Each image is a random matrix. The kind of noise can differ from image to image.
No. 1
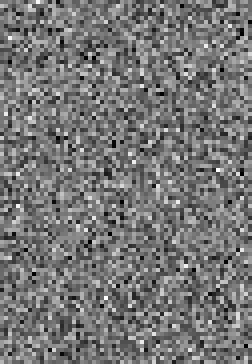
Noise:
independent entries
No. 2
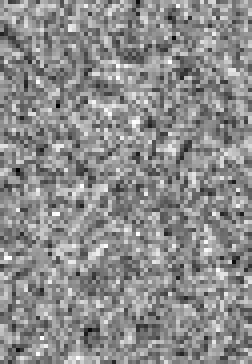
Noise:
blotchy
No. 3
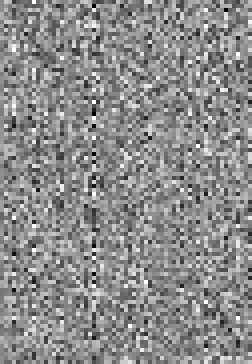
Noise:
columns of uneven size
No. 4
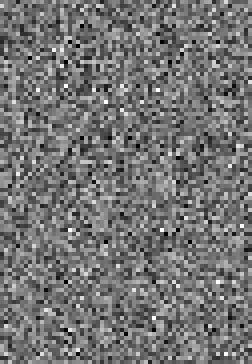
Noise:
low rank plus noise
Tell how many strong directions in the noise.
one
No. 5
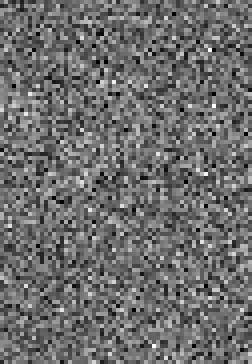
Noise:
independent entries
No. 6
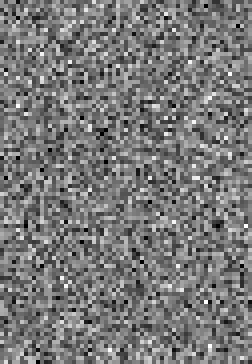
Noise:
independent entries
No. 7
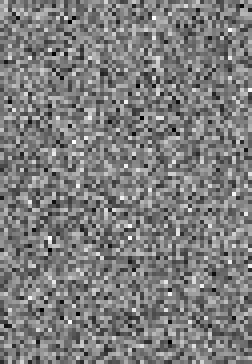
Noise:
independent entries
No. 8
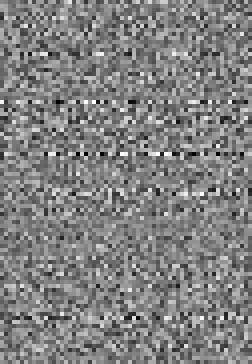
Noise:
rows of uneven size
